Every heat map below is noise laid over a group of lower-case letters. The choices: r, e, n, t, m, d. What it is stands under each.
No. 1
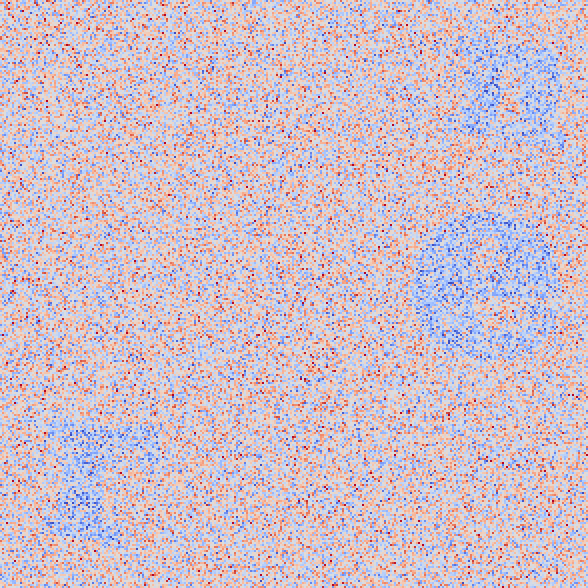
top right: n; middle right: e; bottom left: r
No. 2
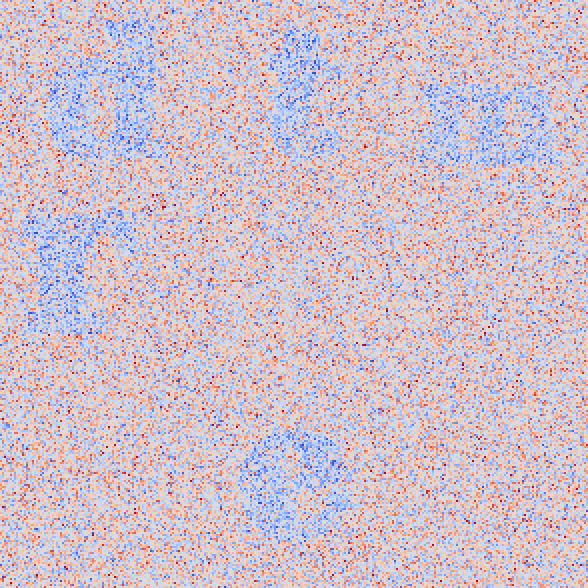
top left: d; top middle: t; top right: m; middle left: r; bottom middle: e
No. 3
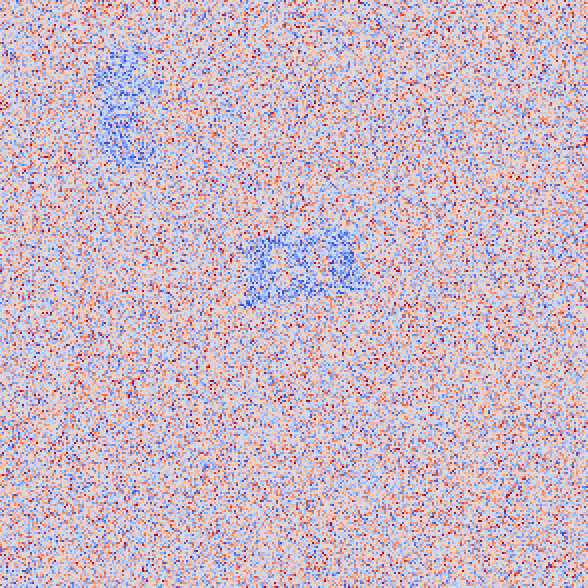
top left: t; centre: m
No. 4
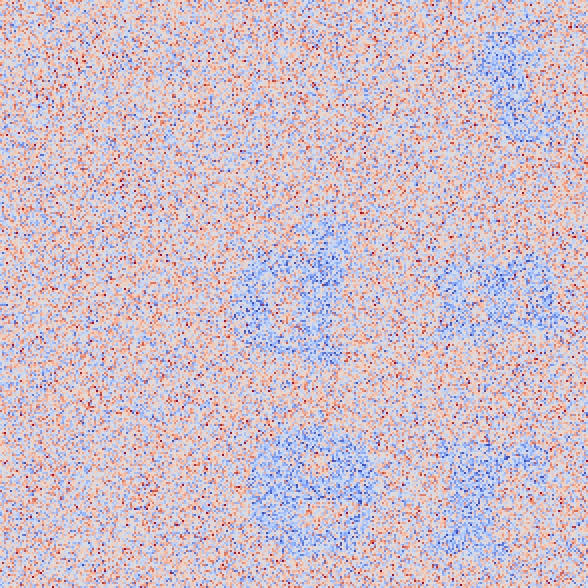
top right: t; centre: d; middle right: m; bottom middle: e; bottom right: r
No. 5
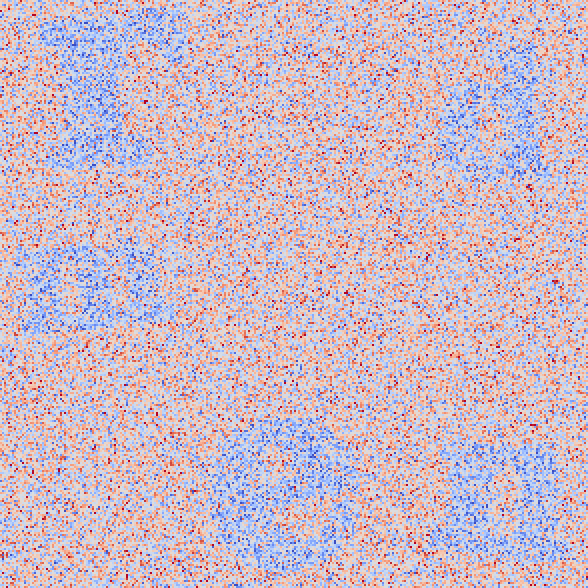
top left: r; top right: d; middle left: m; bottom middle: e; bottom right: n
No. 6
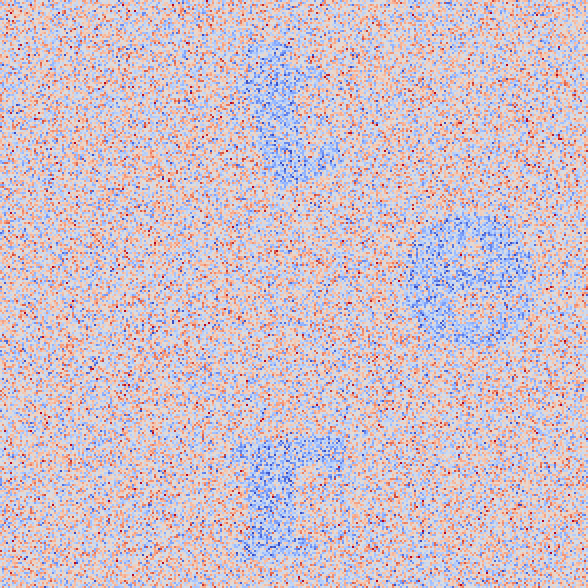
top middle: t; middle right: e; bottom middle: r
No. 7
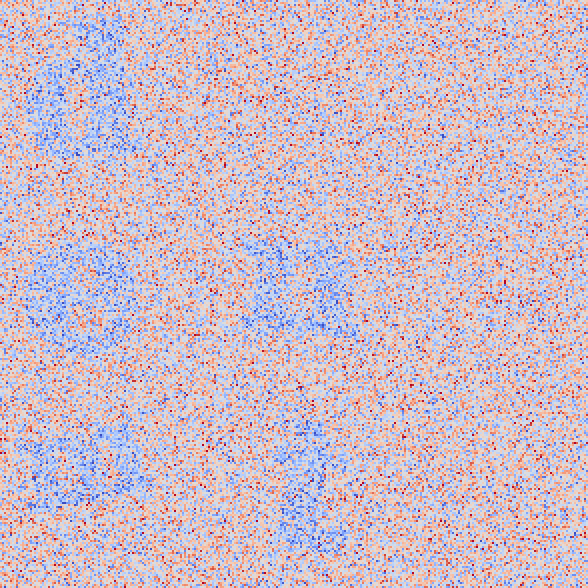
top left: d; middle left: e; centre: n; bottom left: m; bottom middle: t
